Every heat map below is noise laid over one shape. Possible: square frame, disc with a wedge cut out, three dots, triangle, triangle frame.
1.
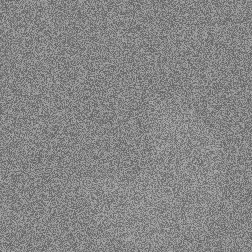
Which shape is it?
disc with a wedge cut out
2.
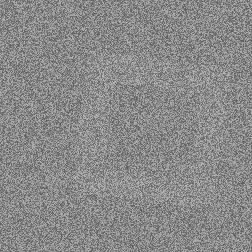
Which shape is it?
square frame
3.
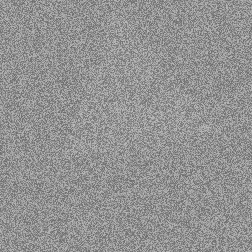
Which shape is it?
triangle
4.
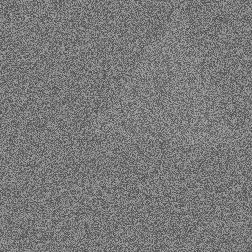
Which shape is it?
triangle
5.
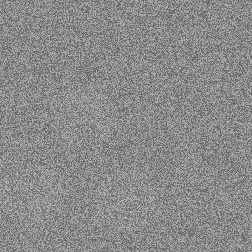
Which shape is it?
three dots
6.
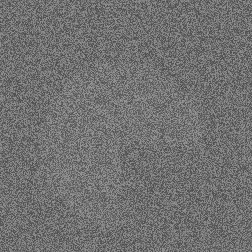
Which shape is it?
disc with a wedge cut out
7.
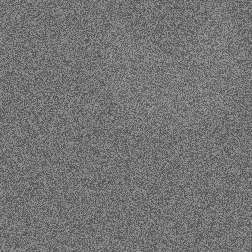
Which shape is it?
disc with a wedge cut out
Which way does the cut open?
up
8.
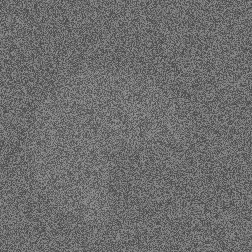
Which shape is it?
disc with a wedge cut out
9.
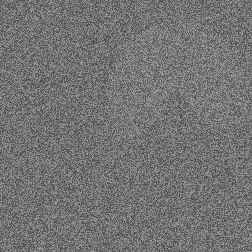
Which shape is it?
disc with a wedge cut out
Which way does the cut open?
down
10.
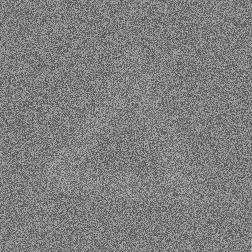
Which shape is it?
triangle frame
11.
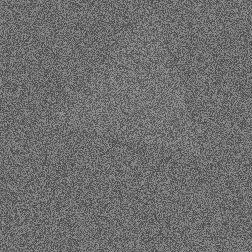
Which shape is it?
triangle
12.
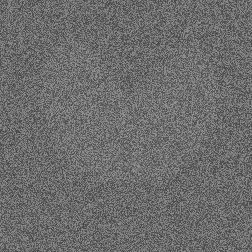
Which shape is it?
disc with a wedge cut out
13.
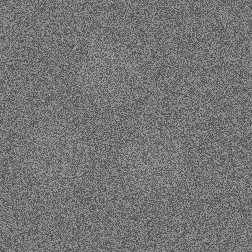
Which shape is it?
three dots
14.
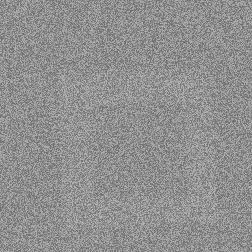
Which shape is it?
square frame
